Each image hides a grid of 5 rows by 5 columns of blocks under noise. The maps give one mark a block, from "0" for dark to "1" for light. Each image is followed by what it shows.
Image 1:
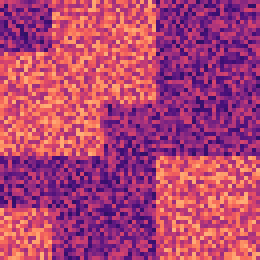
01100
11100
11000
00011
10011
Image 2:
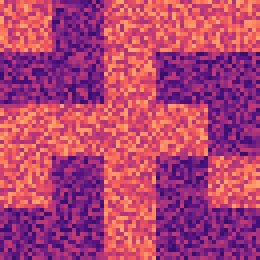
10111
00100
11110
10101
00100
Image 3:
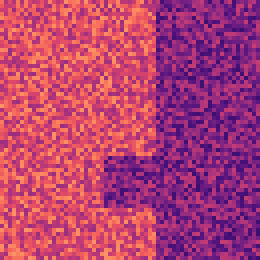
11100
11100
11100
11000
11100
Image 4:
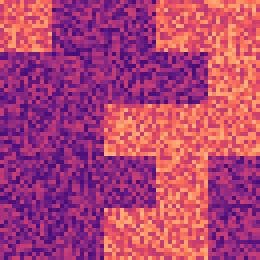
10011
00001
00111
00010
00110
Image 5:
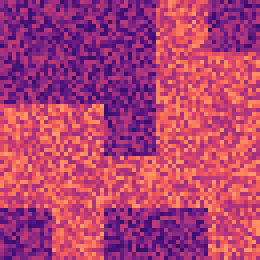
00010
00011
11011
11111
01001
